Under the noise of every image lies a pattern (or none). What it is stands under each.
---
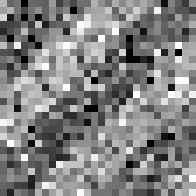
diagonal stripes
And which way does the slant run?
bottom left to top right
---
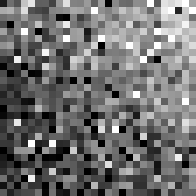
a smooth slope
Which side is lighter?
top right
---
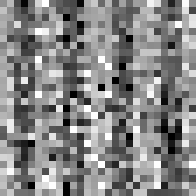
vertical stripes
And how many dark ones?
4
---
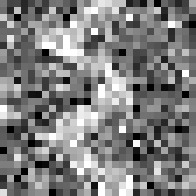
a wavy band
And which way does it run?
top to bottom
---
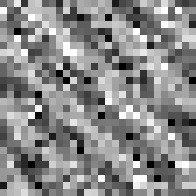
diagonal stripes
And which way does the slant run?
top left to bottom right
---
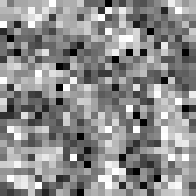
rings round one point
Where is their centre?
bottom left
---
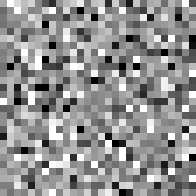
only noise
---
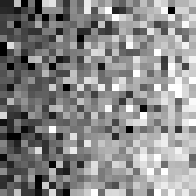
a smooth slope
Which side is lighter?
right
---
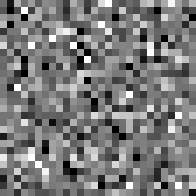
only noise
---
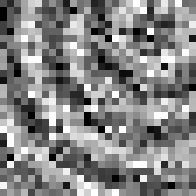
rings round one point
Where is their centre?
top right
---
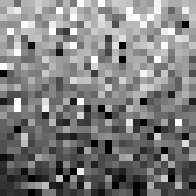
a smooth slope
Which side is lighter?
top
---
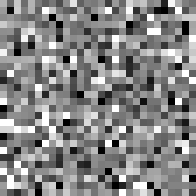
only noise
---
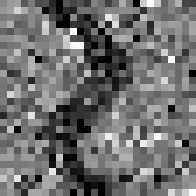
a wavy band
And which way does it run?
top to bottom
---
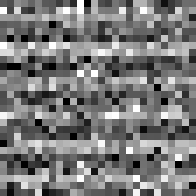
horizontal stripes
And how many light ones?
6
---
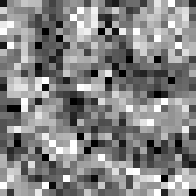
rings round one point
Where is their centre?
top right
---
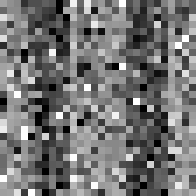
vertical stripes
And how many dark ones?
2
